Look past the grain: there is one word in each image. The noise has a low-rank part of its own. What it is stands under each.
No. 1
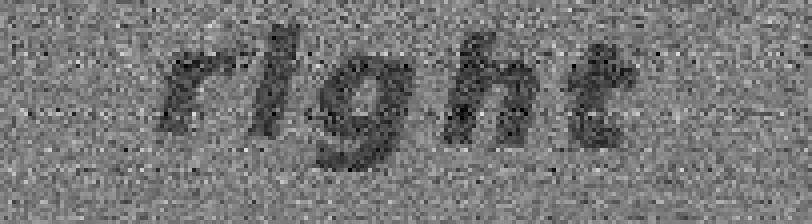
right
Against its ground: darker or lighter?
darker
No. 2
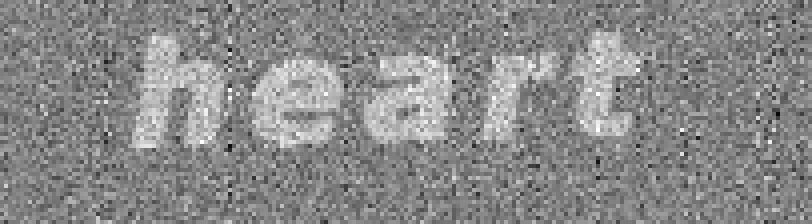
heart
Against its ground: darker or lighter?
lighter
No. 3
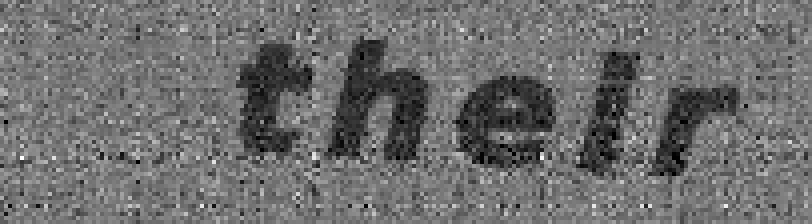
their
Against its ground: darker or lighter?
darker
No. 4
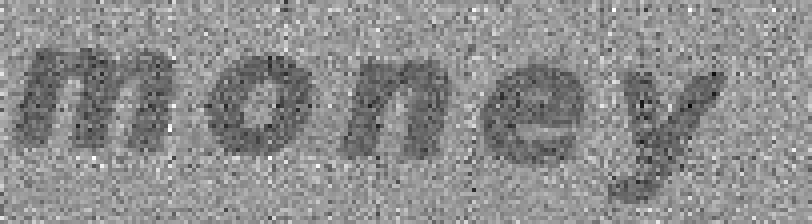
money
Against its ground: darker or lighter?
darker
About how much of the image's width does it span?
nearly all
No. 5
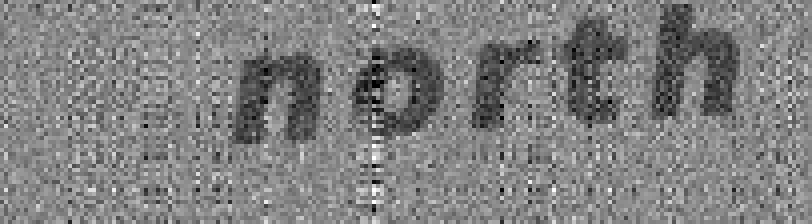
north
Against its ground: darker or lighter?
darker
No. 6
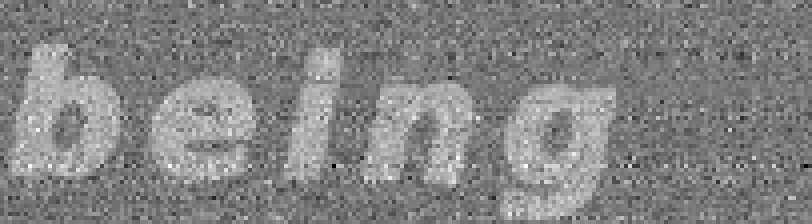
being
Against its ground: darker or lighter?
lighter
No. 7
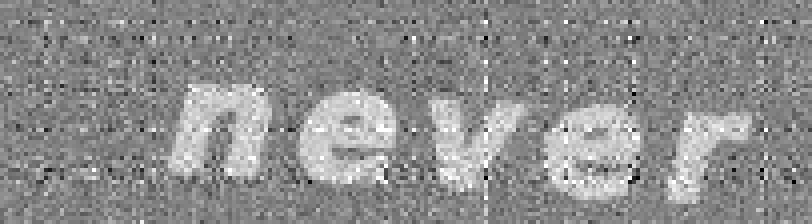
never
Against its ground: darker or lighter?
lighter
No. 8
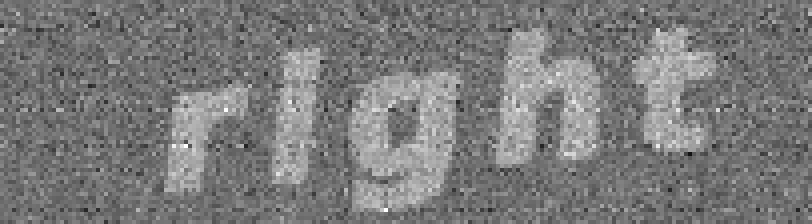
right
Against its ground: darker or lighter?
lighter
